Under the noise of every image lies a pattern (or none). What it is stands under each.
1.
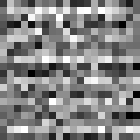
horizontal stripes
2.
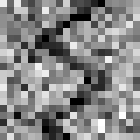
a wavy band
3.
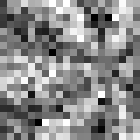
spokes from one point
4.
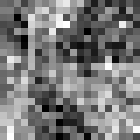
spokes from one point
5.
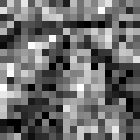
spokes from one point
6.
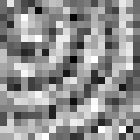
rings round one point
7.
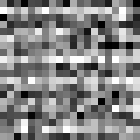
horizontal stripes
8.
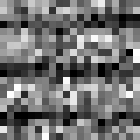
horizontal stripes
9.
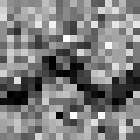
a wavy band
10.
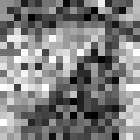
spokes from one point
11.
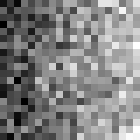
a smooth slope
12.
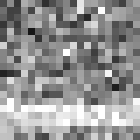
one horizontal stripe
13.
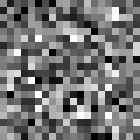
only noise
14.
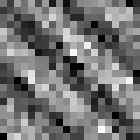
diagonal stripes
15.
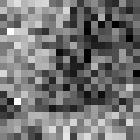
spokes from one point
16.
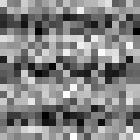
horizontal stripes
